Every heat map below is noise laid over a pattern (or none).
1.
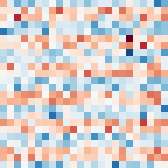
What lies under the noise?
horizontal stripes
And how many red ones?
6
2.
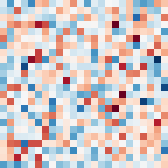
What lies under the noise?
only noise
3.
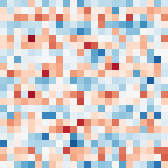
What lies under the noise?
horizontal stripes
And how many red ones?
6
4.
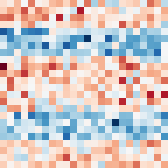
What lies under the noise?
horizontal stripes
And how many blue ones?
2
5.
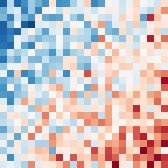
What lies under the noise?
a smooth slope
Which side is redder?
bottom right
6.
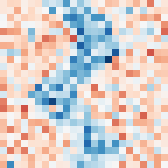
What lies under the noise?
a wavy band
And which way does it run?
top to bottom
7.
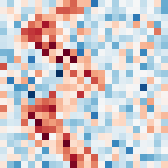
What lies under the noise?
a wavy band
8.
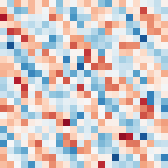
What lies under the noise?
diagonal stripes
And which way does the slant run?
top left to bottom right
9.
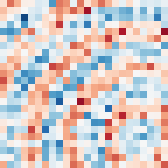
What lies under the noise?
rings round one point
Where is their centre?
bottom right
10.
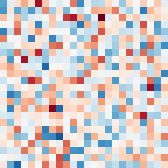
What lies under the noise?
only noise
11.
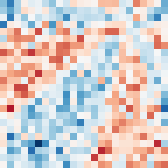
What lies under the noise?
spokes from one point
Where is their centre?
top right
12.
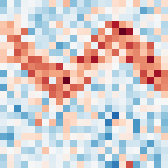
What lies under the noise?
a wavy band
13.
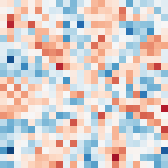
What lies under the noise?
spokes from one point
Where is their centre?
centre
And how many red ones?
7
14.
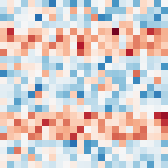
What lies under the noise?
horizontal stripes
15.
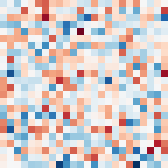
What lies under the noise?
only noise
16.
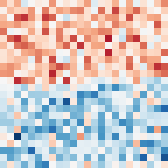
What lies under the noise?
a sharp edge
